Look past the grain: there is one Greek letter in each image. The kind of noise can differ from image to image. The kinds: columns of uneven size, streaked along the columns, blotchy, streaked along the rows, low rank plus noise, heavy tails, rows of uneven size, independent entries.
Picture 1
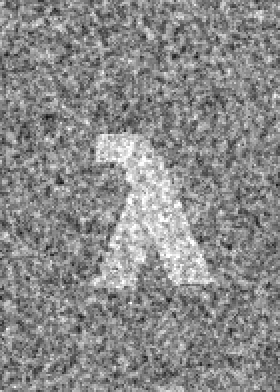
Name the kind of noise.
blotchy
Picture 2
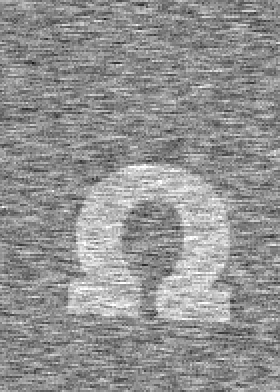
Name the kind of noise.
streaked along the rows
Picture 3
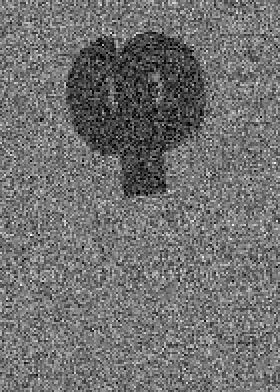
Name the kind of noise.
low rank plus noise
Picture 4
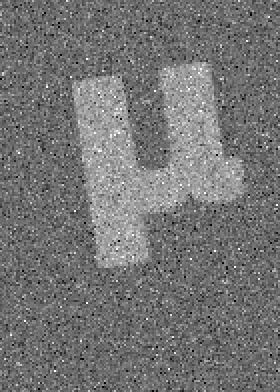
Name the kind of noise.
heavy tails
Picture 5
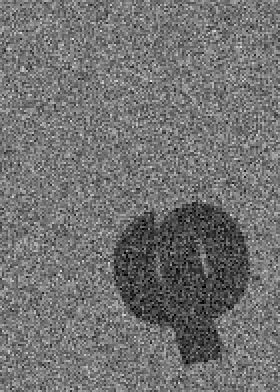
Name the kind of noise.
independent entries
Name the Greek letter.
phi
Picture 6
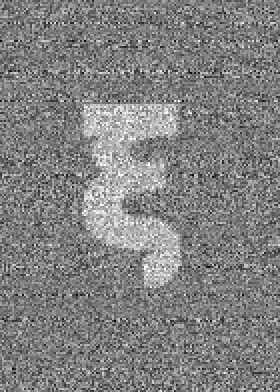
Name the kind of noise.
rows of uneven size
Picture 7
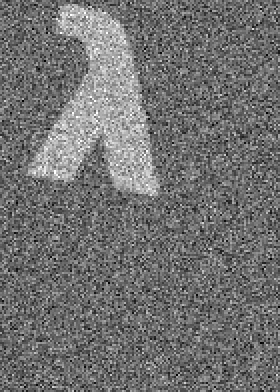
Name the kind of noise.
low rank plus noise
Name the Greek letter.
lambda
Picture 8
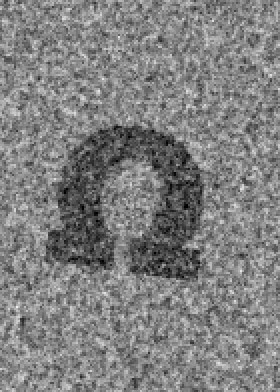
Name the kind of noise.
blotchy
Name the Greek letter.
omega
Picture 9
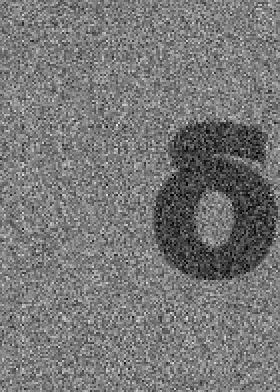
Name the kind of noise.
low rank plus noise
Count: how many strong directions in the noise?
one
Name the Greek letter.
delta
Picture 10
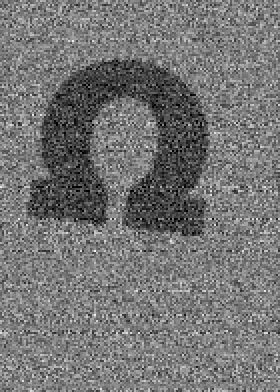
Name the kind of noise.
rows of uneven size
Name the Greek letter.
omega
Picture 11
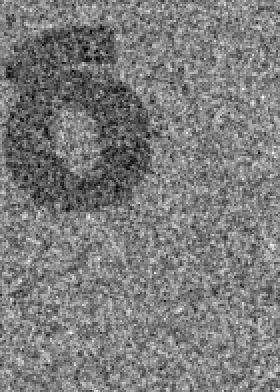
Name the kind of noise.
blotchy
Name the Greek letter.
delta
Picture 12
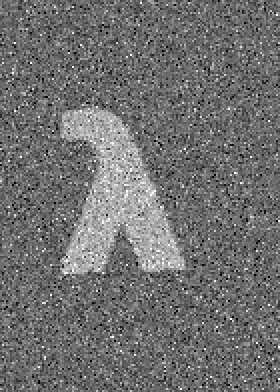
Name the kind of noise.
heavy tails
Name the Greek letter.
lambda
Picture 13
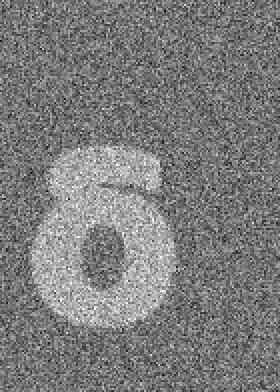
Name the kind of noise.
independent entries
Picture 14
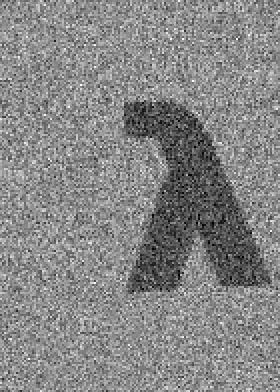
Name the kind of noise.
low rank plus noise
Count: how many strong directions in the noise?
five to eight
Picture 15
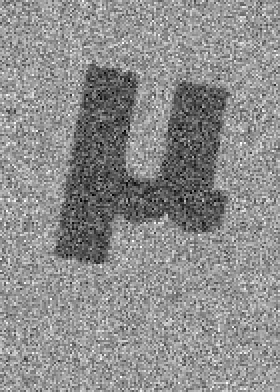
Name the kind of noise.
low rank plus noise
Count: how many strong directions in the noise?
one
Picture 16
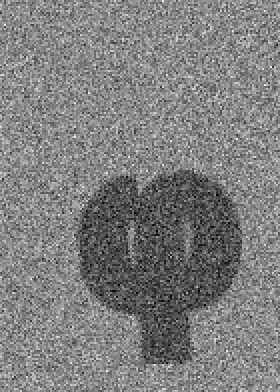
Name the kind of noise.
independent entries
